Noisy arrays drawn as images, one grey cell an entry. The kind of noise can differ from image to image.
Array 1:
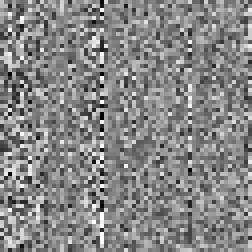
columns of uneven size
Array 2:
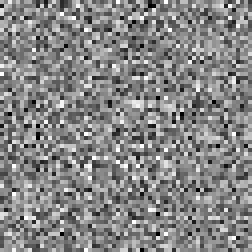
low rank plus noise
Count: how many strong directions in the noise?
three or four
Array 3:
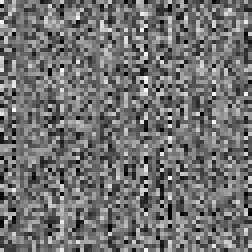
columns of uneven size
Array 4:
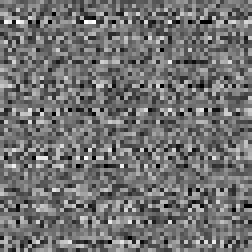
rows of uneven size
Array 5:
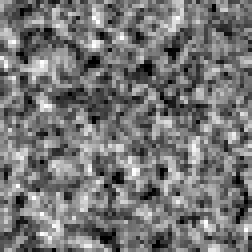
blotchy
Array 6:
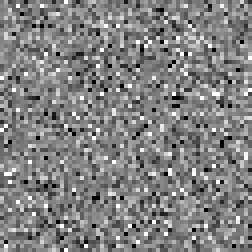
heavy tails
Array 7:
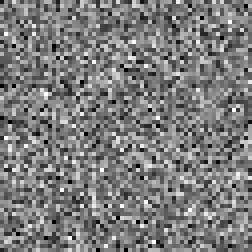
independent entries
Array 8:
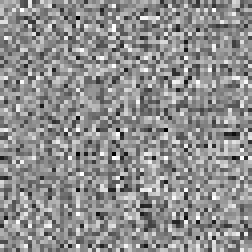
low rank plus noise
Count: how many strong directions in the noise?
three or four
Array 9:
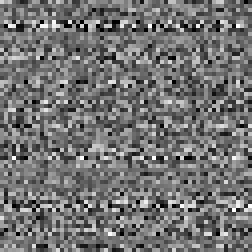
rows of uneven size
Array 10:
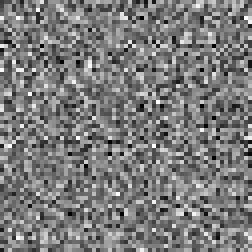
low rank plus noise
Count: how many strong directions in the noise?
five to eight
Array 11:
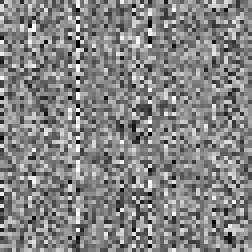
columns of uneven size
